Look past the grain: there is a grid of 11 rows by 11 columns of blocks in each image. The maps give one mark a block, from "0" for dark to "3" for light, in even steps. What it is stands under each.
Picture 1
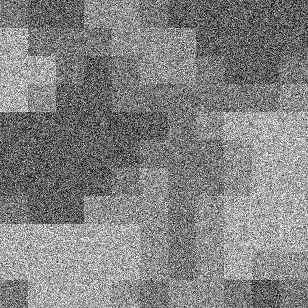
1 0 0 2 2 1 0 0 0 0 0
3 1 1 1 2 2 2 0 0 0 0
3 3 1 0 1 2 2 1 0 0 1
3 2 0 0 1 1 1 1 1 1 2
0 0 0 0 0 0 1 2 3 3 3
0 0 0 0 0 1 1 1 2 3 3
0 0 0 0 1 2 1 1 2 3 3
1 0 0 2 2 2 1 2 3 3 3
3 3 3 3 3 2 1 2 3 3 3
3 3 3 3 3 2 1 2 3 2 2
1 3 3 3 2 1 2 2 1 0 1
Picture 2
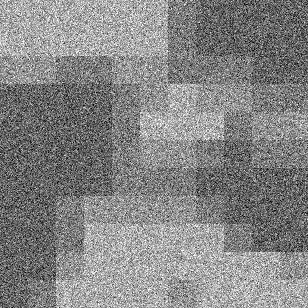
3 3 3 3 3 3 1 0 0 0 0
3 3 3 3 3 3 1 0 0 0 0
2 2 1 1 2 2 1 1 1 0 0
0 0 0 0 1 2 3 2 2 1 1
0 0 0 0 1 3 3 3 1 2 2
0 0 0 0 1 2 2 1 0 1 1
0 0 0 0 1 1 1 0 0 0 0
0 0 1 2 2 2 2 1 0 0 0
0 0 1 3 3 3 3 3 1 0 0
0 0 2 3 3 3 3 3 3 3 2
0 1 3 3 3 3 2 3 3 3 3
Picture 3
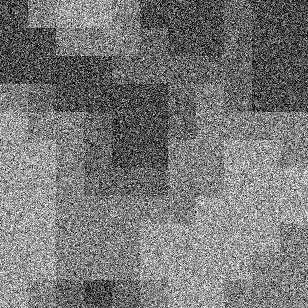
0 2 3 3 2 0 0 0 1 0 0
0 0 2 2 2 1 0 0 1 0 0
0 0 0 0 1 1 1 1 1 0 0
2 1 0 0 0 0 1 2 1 0 0
3 2 2 1 0 0 1 2 2 2 2
3 3 2 1 0 0 2 2 3 3 2
3 3 2 1 1 1 2 2 3 3 3
3 3 2 2 2 2 2 3 3 3 3
3 3 2 2 2 3 3 3 3 3 2
3 3 2 2 2 3 3 3 3 2 2
3 2 1 0 1 2 3 3 2 2 2
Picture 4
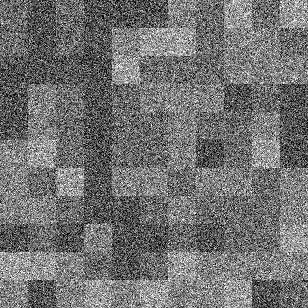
1 0 1 0 0 0 2 1 3 1 3
1 0 1 0 2 3 3 1 2 2 1
0 0 0 0 3 1 1 1 2 2 2
0 2 1 0 1 2 2 2 0 1 0
0 2 1 0 1 1 2 1 1 2 0
2 3 1 0 1 1 2 0 1 3 0
2 1 3 0 2 2 1 2 2 1 2
2 2 1 0 0 1 2 1 1 1 2
0 1 0 2 0 0 1 0 1 1 3
3 3 2 1 0 1 3 2 2 2 2
2 0 2 3 2 3 2 2 3 0 1
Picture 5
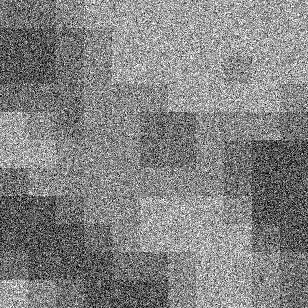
1 1 2 3 3 3 3 3 3 3 3
0 0 1 2 3 3 3 3 3 3 3
0 0 1 2 3 3 3 3 2 3 3
1 1 1 2 2 2 3 3 3 3 2
3 2 1 2 2 1 1 2 2 2 1
3 3 2 2 2 1 1 2 1 0 0
1 2 2 2 2 2 2 2 1 0 0
0 0 1 2 2 3 3 3 2 0 0
0 0 0 1 2 3 3 3 3 1 0
1 0 0 0 1 1 2 3 3 2 1
3 2 1 0 0 0 2 3 3 2 1
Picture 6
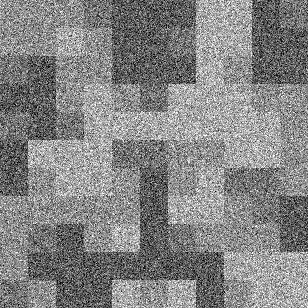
2 2 2 1 0 0 0 3 3 0 1
2 2 3 2 0 0 1 3 3 0 0
1 0 2 2 0 0 0 3 2 0 0
0 0 2 3 2 1 3 3 3 2 2
1 0 1 3 3 3 3 3 3 3 2
0 3 3 3 1 1 2 2 3 3 2
0 2 3 3 2 0 2 3 1 1 2
2 2 2 2 2 0 3 3 2 1 0
2 1 0 2 3 0 1 2 2 2 0
2 0 0 0 0 0 0 0 3 3 3
1 2 0 0 3 2 3 0 2 3 3
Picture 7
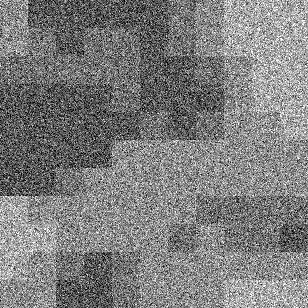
2 0 0 0 0 0 1 2 3 3 3
2 1 0 1 1 0 1 2 3 3 3
1 1 1 1 1 0 0 1 2 3 3
0 0 0 0 1 0 0 0 2 3 3
0 0 0 0 0 1 0 1 2 2 3
0 0 0 0 2 2 2 2 2 2 2
0 0 1 2 2 2 2 2 2 2 2
3 2 2 2 2 2 2 1 1 1 1
3 3 2 2 2 2 1 2 1 1 0
3 2 1 0 1 2 2 2 2 2 2
2 2 0 0 1 2 2 2 3 3 3
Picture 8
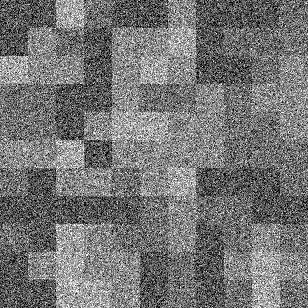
0 0 3 1 0 0 2 0 0 0 1
0 2 1 0 2 2 3 0 1 1 1
3 2 2 0 2 3 2 0 0 1 2
1 1 0 0 2 1 1 2 1 2 2
1 1 0 2 3 3 2 2 1 1 2
2 2 3 0 2 2 2 2 1 1 1
1 0 2 2 1 2 3 0 0 0 1
0 0 0 0 0 1 2 1 1 0 0
1 0 3 2 1 1 2 0 1 2 1
0 2 3 2 2 0 1 0 2 3 2
0 0 3 3 2 0 1 0 1 3 1
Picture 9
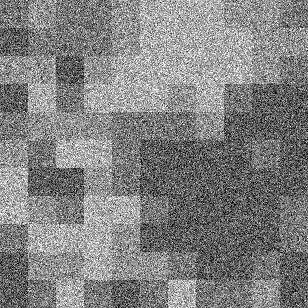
1 2 1 1 2 3 3 3 2 2 1
0 1 1 1 2 3 3 3 3 2 2
2 2 0 2 3 3 3 3 3 2 1
0 3 1 3 3 3 2 3 1 0 0
1 2 2 2 1 1 1 2 0 0 0
2 1 3 3 1 0 0 0 0 1 0
3 0 0 2 1 0 0 0 0 0 0
3 2 1 3 3 1 0 0 0 0 1
1 3 3 3 2 0 0 0 0 0 1
0 2 2 3 2 2 1 0 0 1 0
0 1 3 1 0 1 3 1 1 2 0
